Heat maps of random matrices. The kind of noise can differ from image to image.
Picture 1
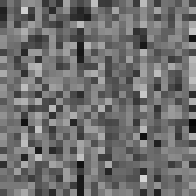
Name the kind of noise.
columns of uneven size
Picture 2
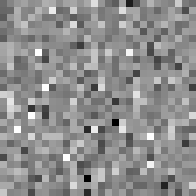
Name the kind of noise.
heavy tails
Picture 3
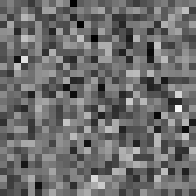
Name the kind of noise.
independent entries
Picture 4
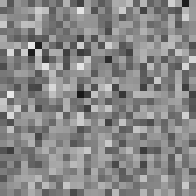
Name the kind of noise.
low rank plus noise
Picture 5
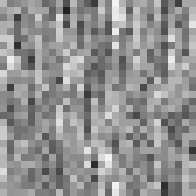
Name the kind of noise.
streaked along the columns
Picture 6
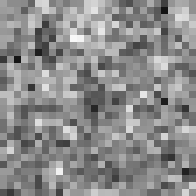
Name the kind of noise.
blotchy
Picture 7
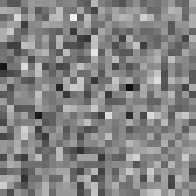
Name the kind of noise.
low rank plus noise
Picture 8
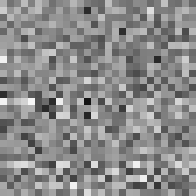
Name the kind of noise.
low rank plus noise
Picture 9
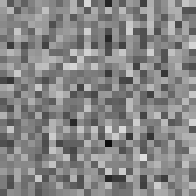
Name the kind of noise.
low rank plus noise
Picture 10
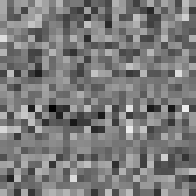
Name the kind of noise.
rows of uneven size
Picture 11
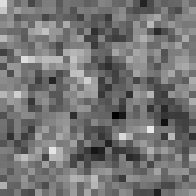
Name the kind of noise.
blotchy
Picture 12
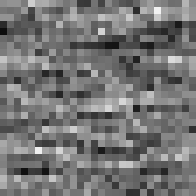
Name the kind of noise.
streaked along the rows
